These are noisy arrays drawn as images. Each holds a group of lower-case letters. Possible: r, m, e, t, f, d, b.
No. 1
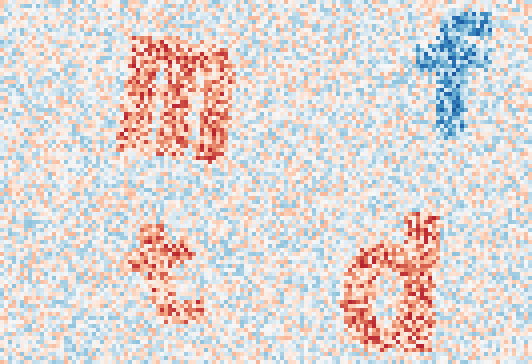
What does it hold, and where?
top left: red m; top right: blue f; bottom left: red t; bottom right: red d
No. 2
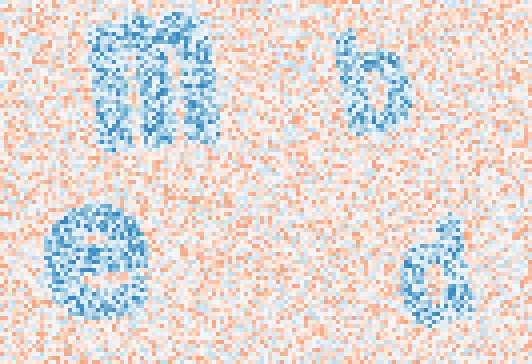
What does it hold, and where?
top left: blue m; top right: blue b; bottom left: blue e; bottom right: blue d
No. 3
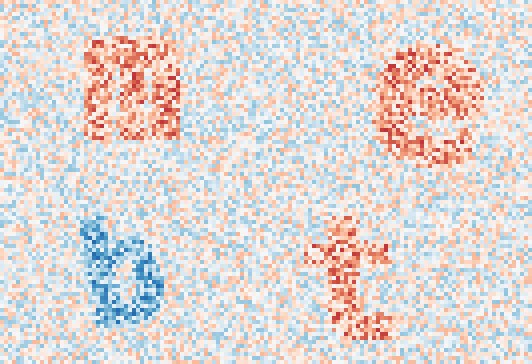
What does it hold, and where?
top left: red m; top right: red e; bottom left: blue b; bottom right: red t
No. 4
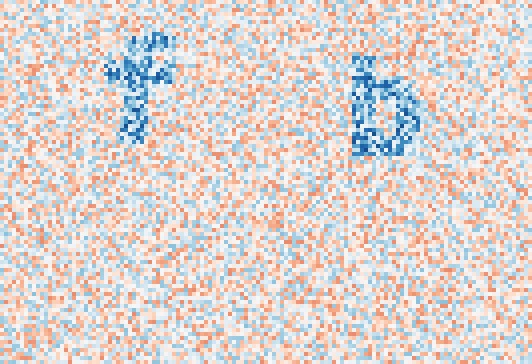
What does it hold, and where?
top left: blue f; top right: blue b
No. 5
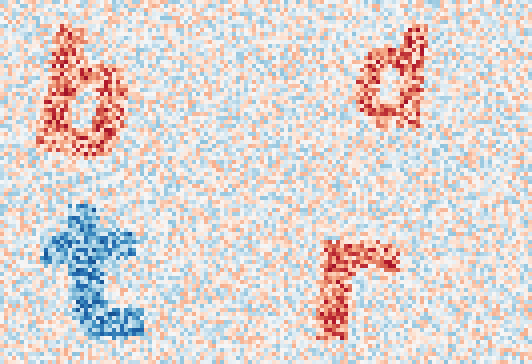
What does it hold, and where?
top left: red b; top right: red d; bottom left: blue t; bottom right: red r
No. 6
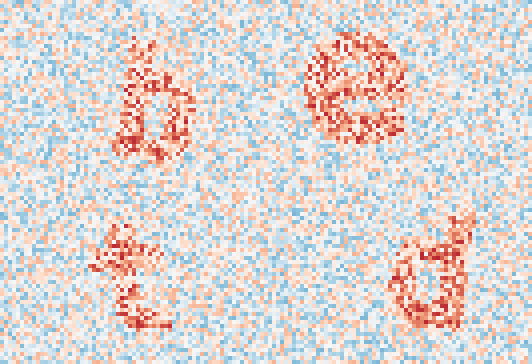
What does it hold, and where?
top left: red b; top right: red e; bottom left: red t; bottom right: red d
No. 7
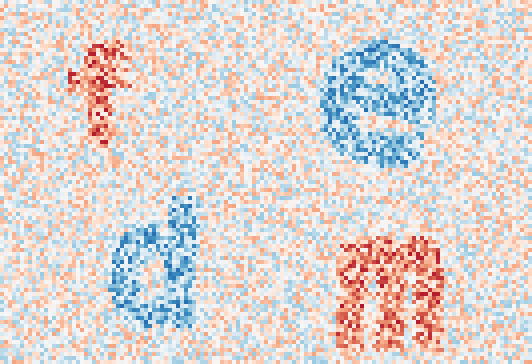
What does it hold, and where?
top left: red f; top right: blue e; bottom left: blue d; bottom right: red m
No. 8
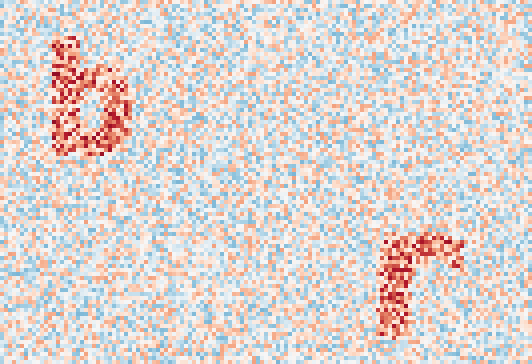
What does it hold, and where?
top left: red b; bottom right: red r
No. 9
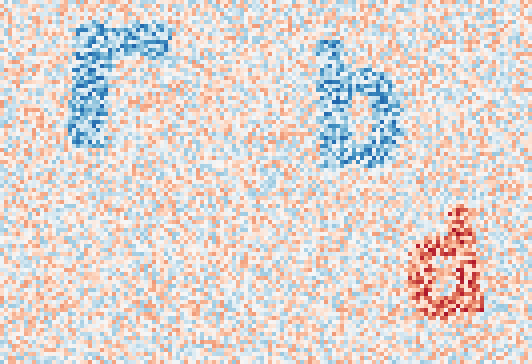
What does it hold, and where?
top left: blue r; top right: blue b; bottom right: red d
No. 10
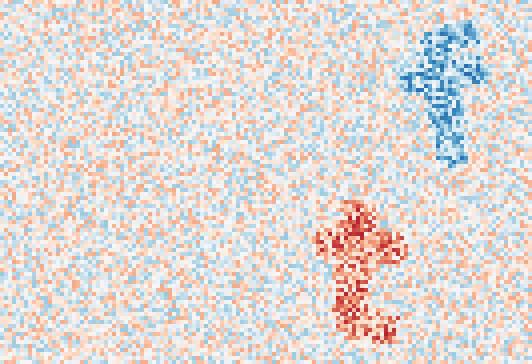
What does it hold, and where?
top right: blue f; bottom right: red t
